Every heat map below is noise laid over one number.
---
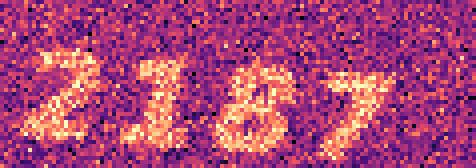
2187
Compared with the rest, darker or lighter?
lighter
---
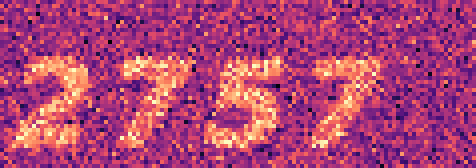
2757
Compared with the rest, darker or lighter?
lighter
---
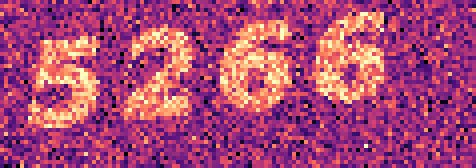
5266
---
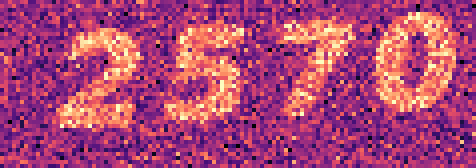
2570
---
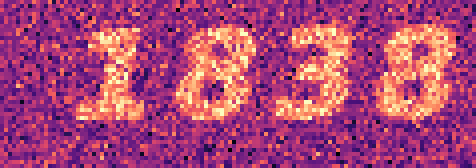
1838
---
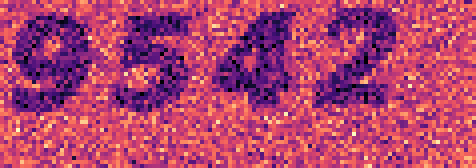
9542
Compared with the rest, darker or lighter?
darker
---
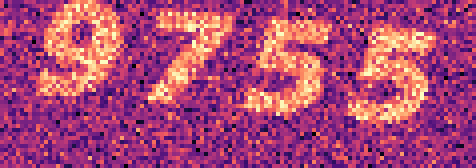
9755
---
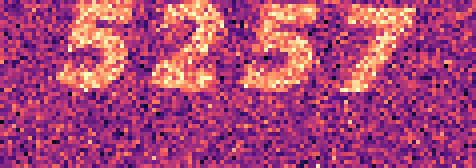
5257
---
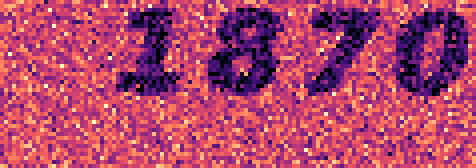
1870
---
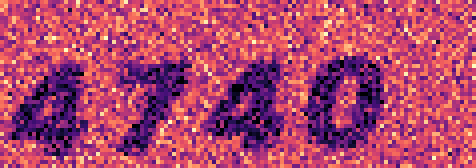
4740
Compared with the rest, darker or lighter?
darker
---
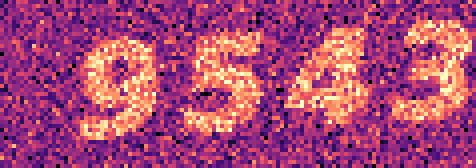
9543
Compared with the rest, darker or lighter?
lighter
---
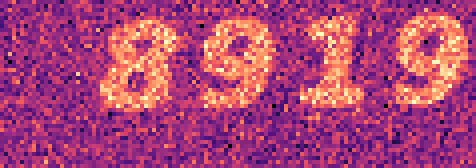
8919
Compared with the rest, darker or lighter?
lighter
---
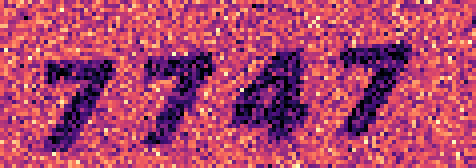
7747
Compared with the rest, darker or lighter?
darker
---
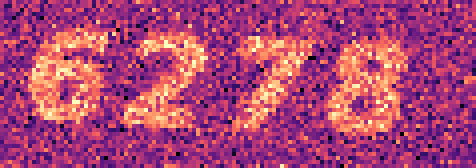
6278
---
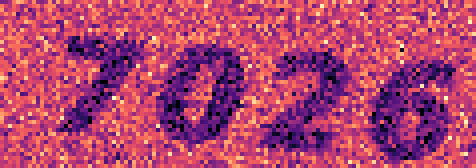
7026
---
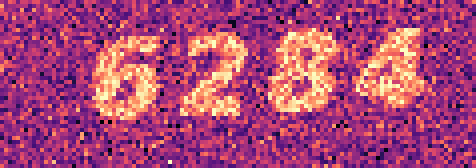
6284
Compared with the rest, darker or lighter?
lighter
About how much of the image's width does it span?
two thirds
